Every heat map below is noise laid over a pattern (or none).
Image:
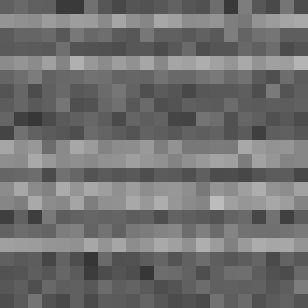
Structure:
bands of rows
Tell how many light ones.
5
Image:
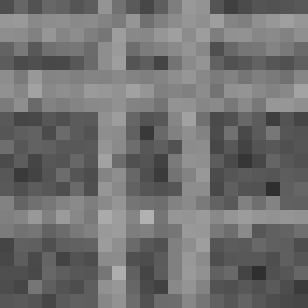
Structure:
bands of rows crossing bands of columns
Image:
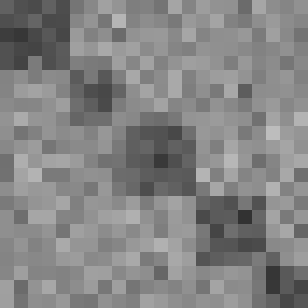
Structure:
blocks along the diagonal
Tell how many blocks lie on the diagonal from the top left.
5
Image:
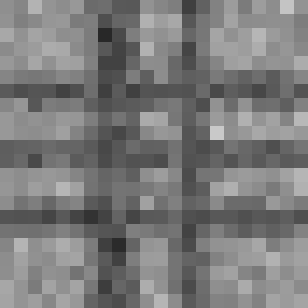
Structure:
bands of rows crossing bands of columns
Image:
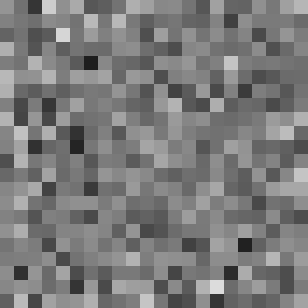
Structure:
only noise
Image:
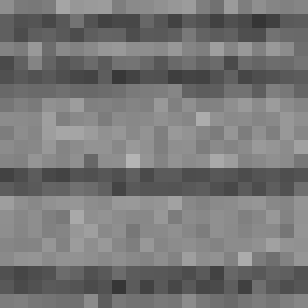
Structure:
bands of rows
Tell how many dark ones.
4
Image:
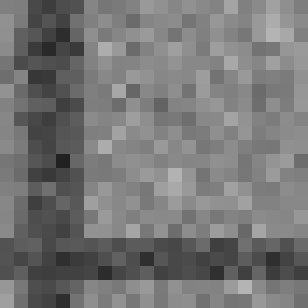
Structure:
bands of rows crossing bands of columns
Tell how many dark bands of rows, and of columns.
1 and 1
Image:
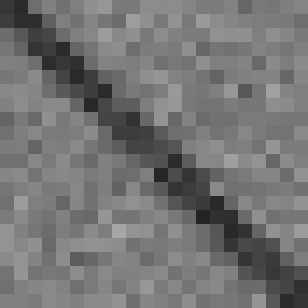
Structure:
a diagonal band
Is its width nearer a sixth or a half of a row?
a sixth
